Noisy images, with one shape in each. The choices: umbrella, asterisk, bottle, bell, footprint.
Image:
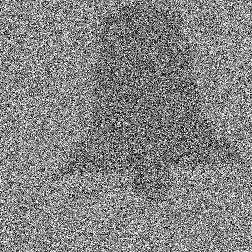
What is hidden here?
dark bell
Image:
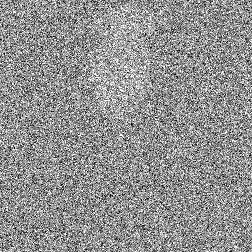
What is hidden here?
light footprint
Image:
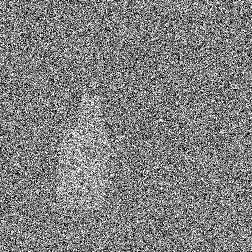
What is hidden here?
light bottle
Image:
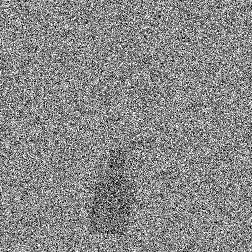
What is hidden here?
dark bottle, bottom middle
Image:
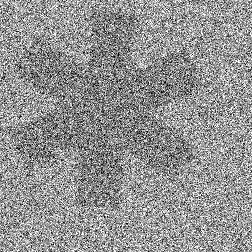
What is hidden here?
dark asterisk
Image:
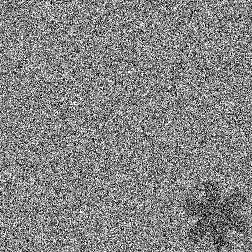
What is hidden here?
dark asterisk, bottom right
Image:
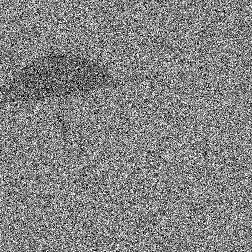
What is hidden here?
dark umbrella
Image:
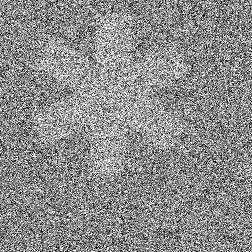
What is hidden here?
light asterisk
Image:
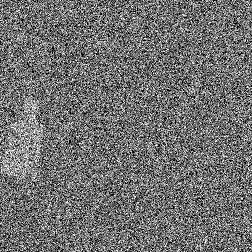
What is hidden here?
light bottle, middle left
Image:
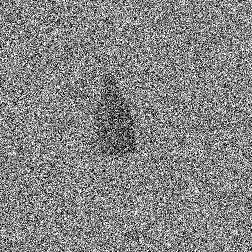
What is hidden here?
dark bottle, centre
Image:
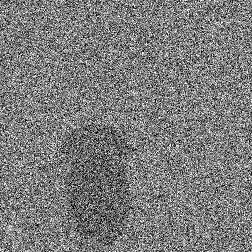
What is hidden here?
dark footprint
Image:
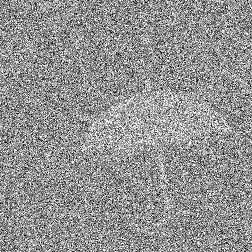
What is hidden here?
light umbrella
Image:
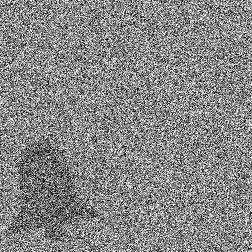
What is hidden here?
dark bell, bottom left
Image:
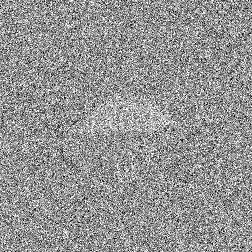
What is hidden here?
light umbrella, centre
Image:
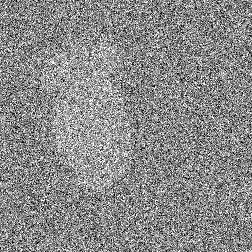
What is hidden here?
light footprint
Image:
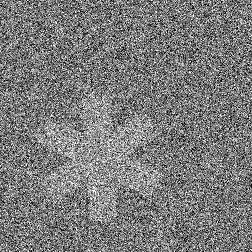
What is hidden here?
light asterisk
